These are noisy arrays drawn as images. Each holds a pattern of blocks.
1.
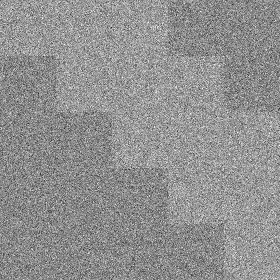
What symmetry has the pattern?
mirrored about the diagonal from the bottom left
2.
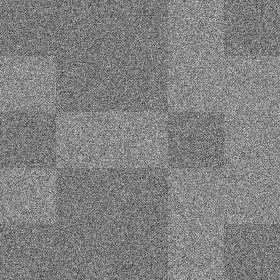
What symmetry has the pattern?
top and bottom mirror each other
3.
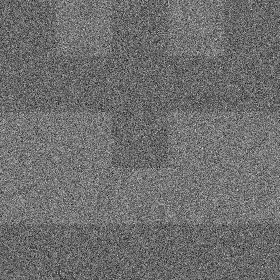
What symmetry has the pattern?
left and right mirror each other
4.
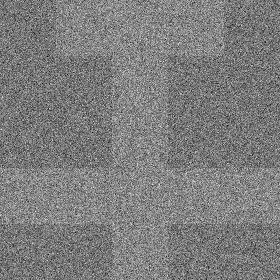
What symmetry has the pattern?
left and right mirror each other
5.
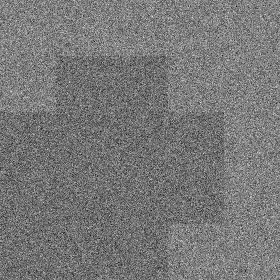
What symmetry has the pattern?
mirrored about the diagonal from the bottom left
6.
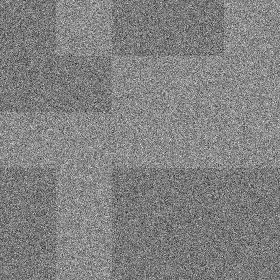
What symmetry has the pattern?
no symmetry
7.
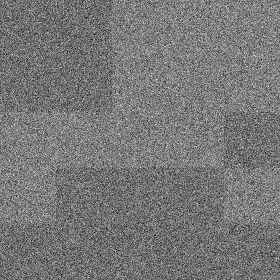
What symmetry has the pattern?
no symmetry
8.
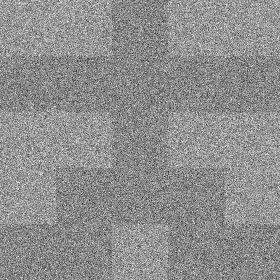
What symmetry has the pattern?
left and right mirror each other
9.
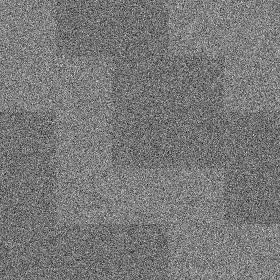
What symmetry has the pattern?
mirrored about the diagonal from the bottom left
